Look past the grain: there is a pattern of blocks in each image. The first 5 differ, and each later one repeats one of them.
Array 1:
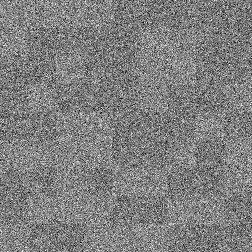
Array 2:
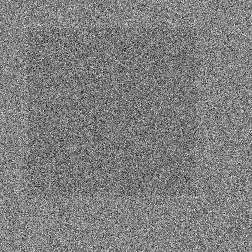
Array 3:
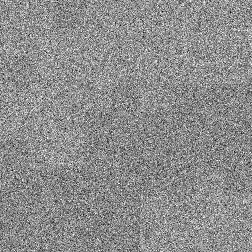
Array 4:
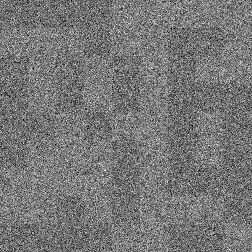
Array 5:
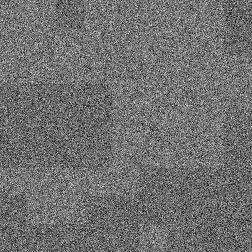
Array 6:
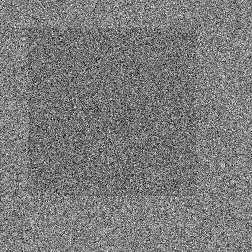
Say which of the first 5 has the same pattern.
2
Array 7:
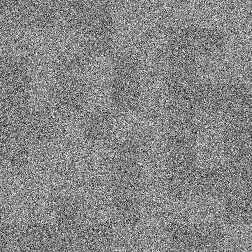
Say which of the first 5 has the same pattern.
4
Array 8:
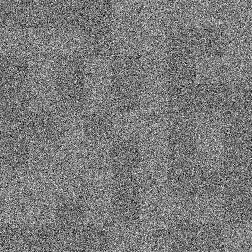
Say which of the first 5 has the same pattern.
4
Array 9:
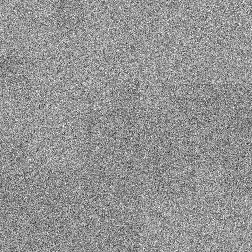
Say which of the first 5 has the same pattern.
3
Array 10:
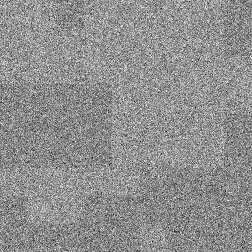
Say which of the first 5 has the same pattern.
5
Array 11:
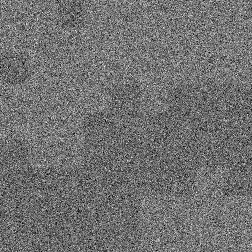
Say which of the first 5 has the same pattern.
3
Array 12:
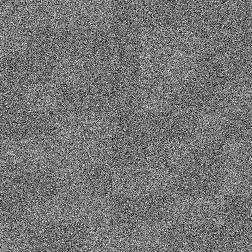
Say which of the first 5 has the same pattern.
1
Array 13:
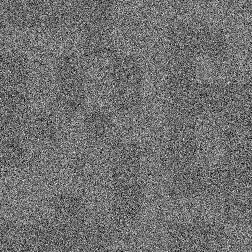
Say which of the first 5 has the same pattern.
4
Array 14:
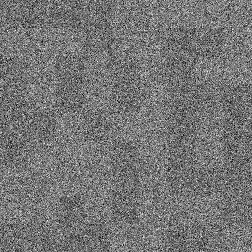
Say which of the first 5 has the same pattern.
4
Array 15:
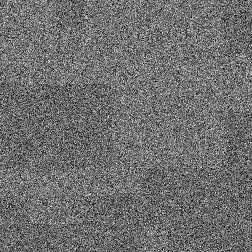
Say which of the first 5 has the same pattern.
5
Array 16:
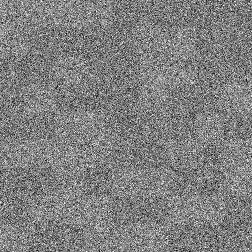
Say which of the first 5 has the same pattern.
1
